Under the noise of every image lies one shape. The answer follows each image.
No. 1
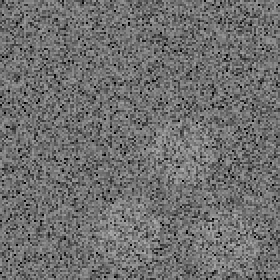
three dots
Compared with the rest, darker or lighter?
lighter
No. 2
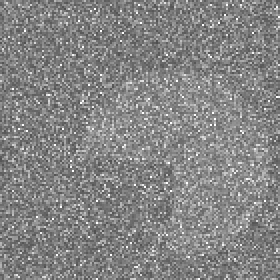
disc with a wedge cut out
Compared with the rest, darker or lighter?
lighter
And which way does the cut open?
down and left
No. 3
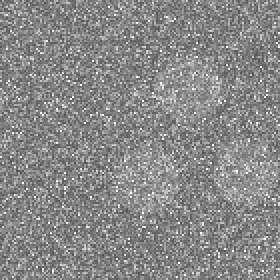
three dots
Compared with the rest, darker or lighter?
lighter
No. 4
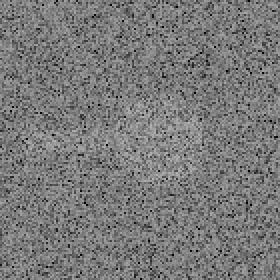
lollipop
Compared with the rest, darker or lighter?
lighter
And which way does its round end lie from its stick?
right
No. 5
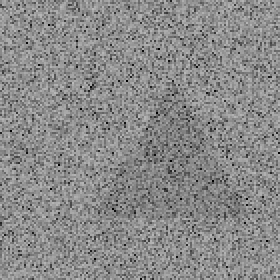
triangle
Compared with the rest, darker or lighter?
darker
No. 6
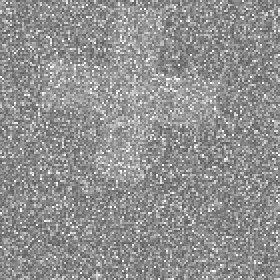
cross
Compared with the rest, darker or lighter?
lighter
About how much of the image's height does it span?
two thirds
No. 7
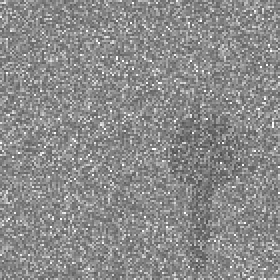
lollipop
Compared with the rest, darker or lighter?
darker
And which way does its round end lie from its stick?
up
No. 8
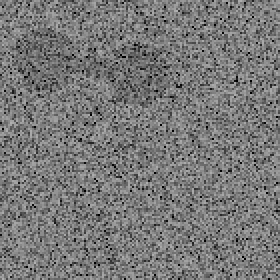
dumbbell
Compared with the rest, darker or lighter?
darker
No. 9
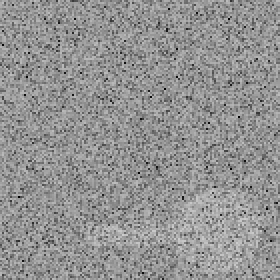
lollipop
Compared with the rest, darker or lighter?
lighter
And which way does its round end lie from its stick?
right
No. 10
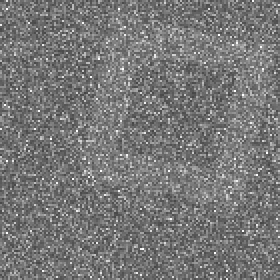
square frame
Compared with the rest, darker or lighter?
lighter
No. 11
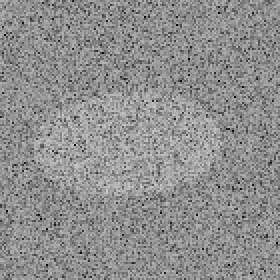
ellipse
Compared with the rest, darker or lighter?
lighter
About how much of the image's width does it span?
two thirds
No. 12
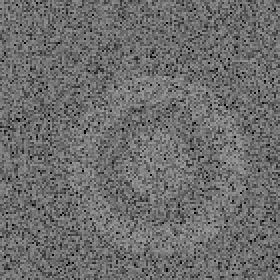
bullseye
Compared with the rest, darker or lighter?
lighter
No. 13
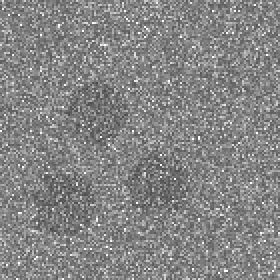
three dots
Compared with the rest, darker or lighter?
darker
